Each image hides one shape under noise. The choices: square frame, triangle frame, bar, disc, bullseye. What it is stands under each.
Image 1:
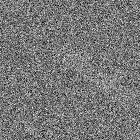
bar
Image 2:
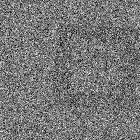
square frame
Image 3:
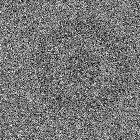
bullseye
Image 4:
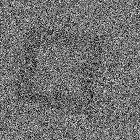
square frame
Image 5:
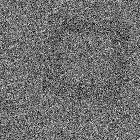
square frame
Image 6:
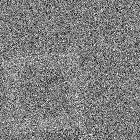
square frame
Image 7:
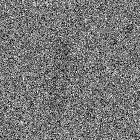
bar
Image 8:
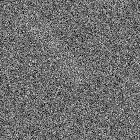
bar
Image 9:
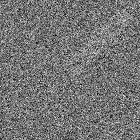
bar
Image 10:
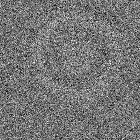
bullseye
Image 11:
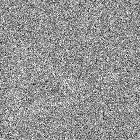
triangle frame
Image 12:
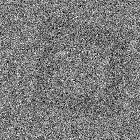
square frame
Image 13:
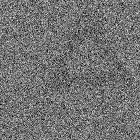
triangle frame
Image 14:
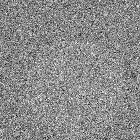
disc
